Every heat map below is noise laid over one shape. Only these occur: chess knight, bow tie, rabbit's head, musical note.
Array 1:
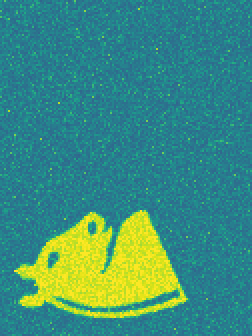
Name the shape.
chess knight
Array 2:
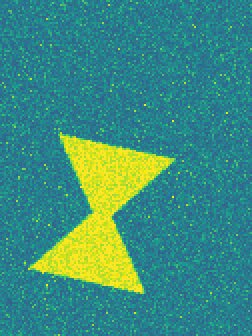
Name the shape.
bow tie
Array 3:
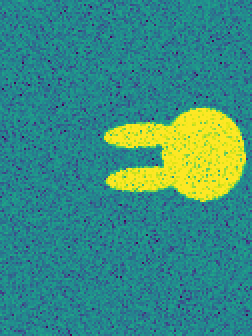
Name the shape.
rabbit's head
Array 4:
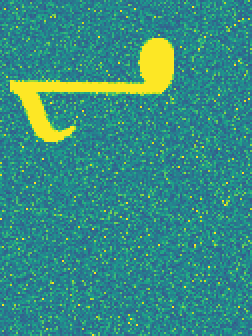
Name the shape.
musical note
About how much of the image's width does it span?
two thirds
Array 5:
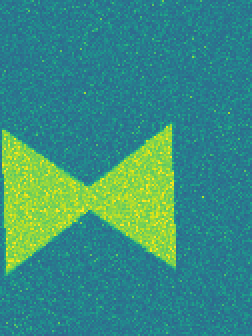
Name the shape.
bow tie
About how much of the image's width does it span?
two thirds
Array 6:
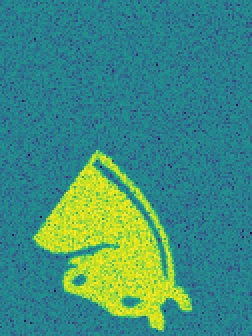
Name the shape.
chess knight
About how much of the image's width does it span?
two thirds
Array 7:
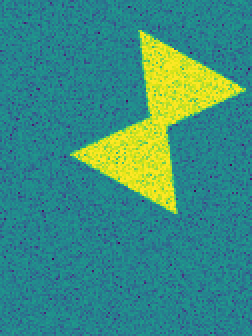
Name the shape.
bow tie
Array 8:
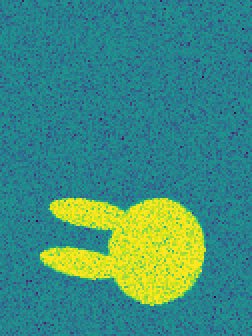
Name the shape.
rabbit's head
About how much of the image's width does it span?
two thirds
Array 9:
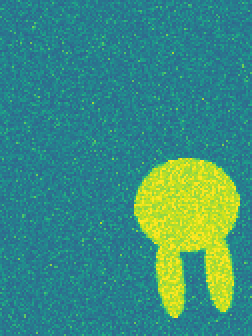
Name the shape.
rabbit's head
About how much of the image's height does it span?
half
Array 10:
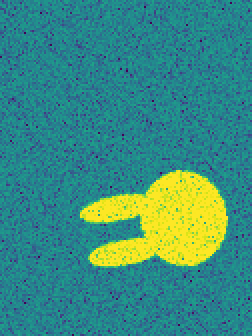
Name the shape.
rabbit's head
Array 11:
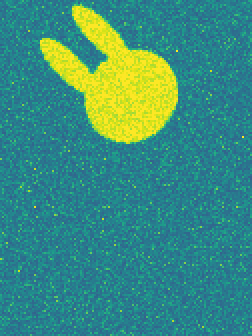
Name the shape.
rabbit's head
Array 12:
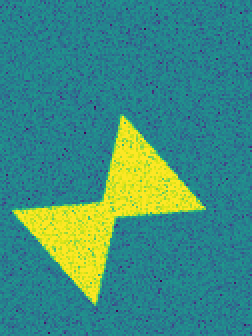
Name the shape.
bow tie
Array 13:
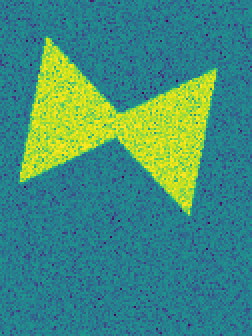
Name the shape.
bow tie
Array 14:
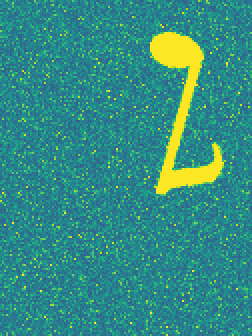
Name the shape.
musical note
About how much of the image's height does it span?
half
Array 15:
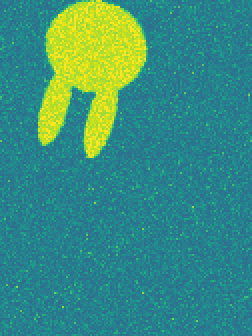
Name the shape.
rabbit's head
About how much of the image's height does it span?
half
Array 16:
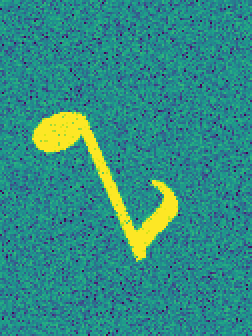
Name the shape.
musical note
